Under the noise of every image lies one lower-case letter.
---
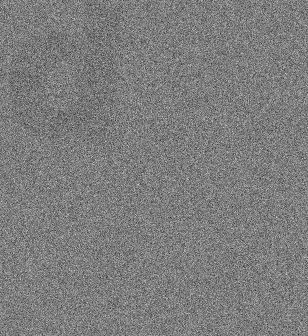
d
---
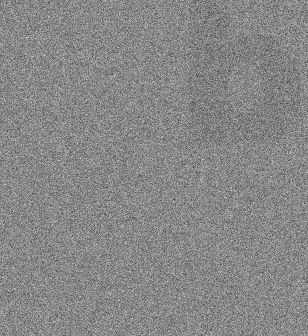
b
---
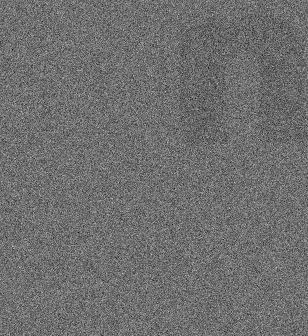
n
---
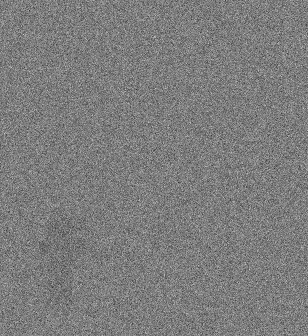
f
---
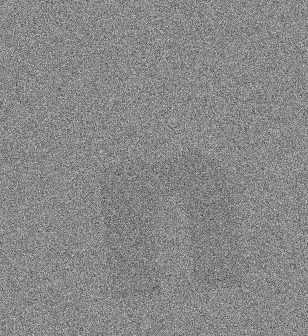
n
